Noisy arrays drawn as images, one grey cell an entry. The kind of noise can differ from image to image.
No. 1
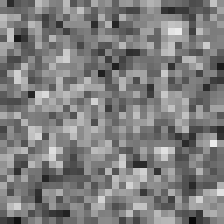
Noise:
blotchy
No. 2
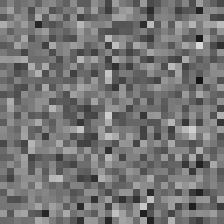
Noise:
low rank plus noise
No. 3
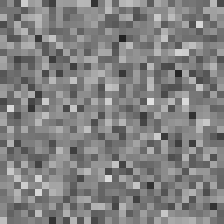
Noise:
independent entries
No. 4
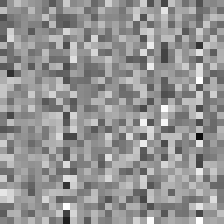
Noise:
columns of uneven size
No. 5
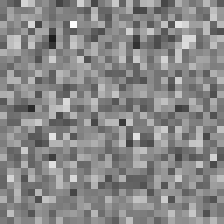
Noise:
low rank plus noise
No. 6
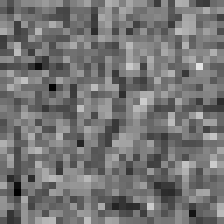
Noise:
blotchy
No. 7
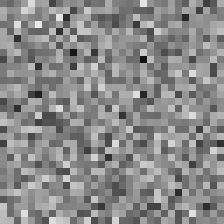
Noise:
independent entries
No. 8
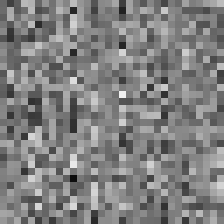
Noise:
columns of uneven size
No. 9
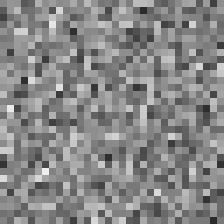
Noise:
independent entries
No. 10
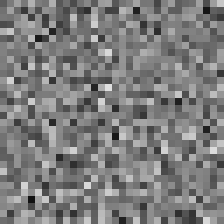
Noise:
low rank plus noise
